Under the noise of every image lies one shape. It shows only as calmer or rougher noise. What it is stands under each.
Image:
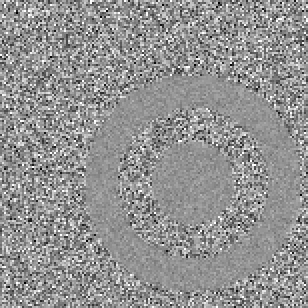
bullseye
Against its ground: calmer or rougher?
calmer
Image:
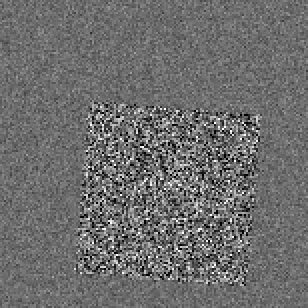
square
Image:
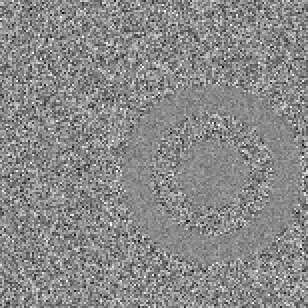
bullseye
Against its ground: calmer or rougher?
calmer
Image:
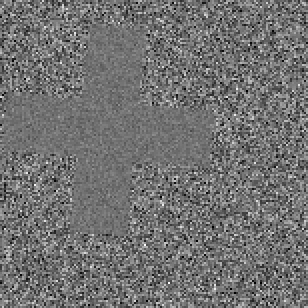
cross
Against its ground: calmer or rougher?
calmer
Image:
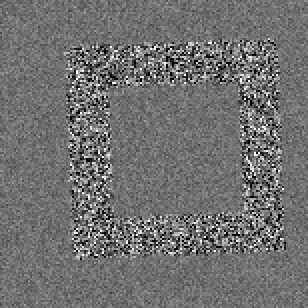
square frame
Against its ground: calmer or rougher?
rougher
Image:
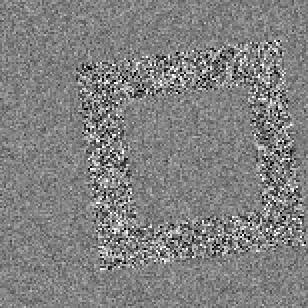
square frame
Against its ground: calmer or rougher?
rougher
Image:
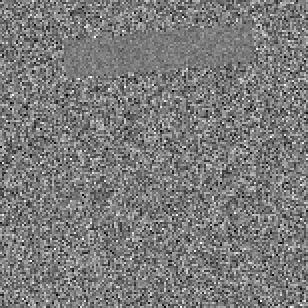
bar
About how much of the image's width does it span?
two thirds
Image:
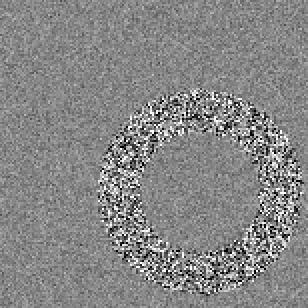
ring
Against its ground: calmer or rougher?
rougher
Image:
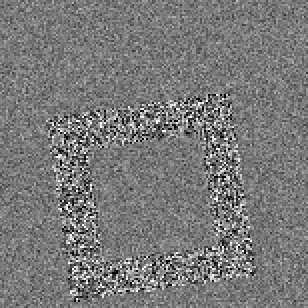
square frame
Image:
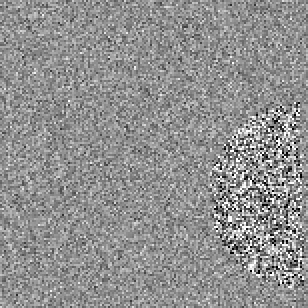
half disc
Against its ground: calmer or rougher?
rougher
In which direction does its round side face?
left
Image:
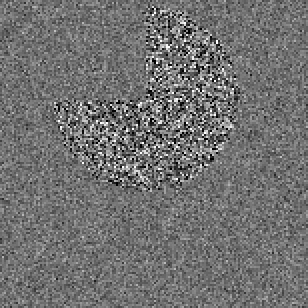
disc with a wedge cut out
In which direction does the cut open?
up and left
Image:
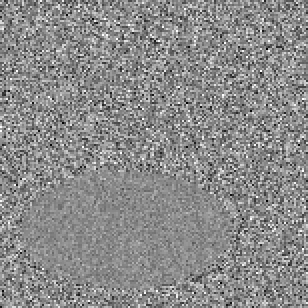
ellipse
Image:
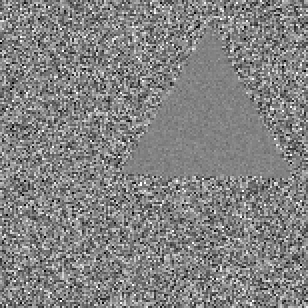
triangle
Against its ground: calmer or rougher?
calmer
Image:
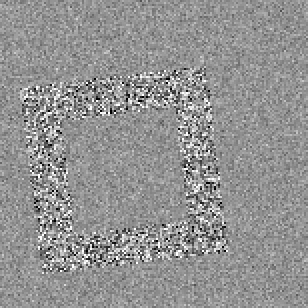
square frame
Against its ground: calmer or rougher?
rougher
